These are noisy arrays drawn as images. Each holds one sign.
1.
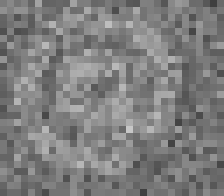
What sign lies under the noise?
at sign
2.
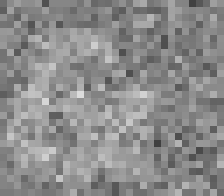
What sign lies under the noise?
ampersand
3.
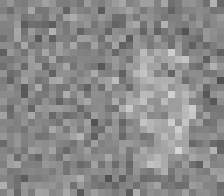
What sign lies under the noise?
section sign
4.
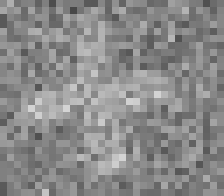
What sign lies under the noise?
plus sign
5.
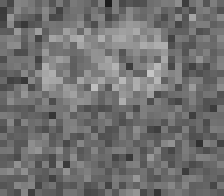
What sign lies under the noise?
infinity sign
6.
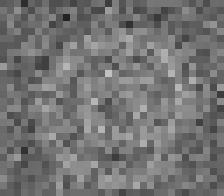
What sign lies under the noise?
at sign
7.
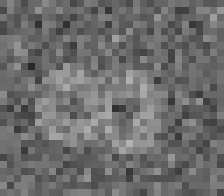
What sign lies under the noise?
infinity sign
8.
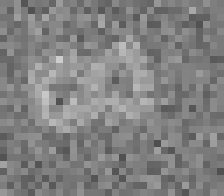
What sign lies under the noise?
infinity sign
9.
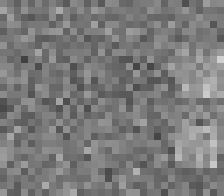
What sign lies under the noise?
colon
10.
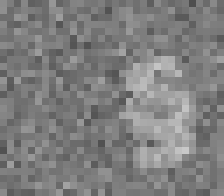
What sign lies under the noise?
section sign
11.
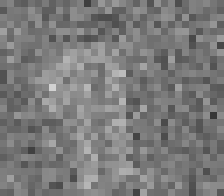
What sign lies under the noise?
pilcrow
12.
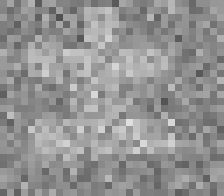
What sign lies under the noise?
plus-minus sign
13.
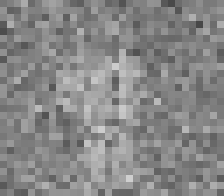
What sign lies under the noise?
pilcrow
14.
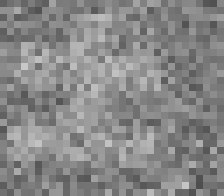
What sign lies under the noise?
plus-minus sign
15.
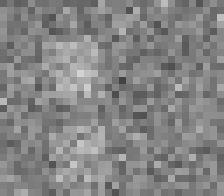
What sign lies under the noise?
colon
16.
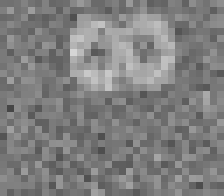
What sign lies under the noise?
infinity sign
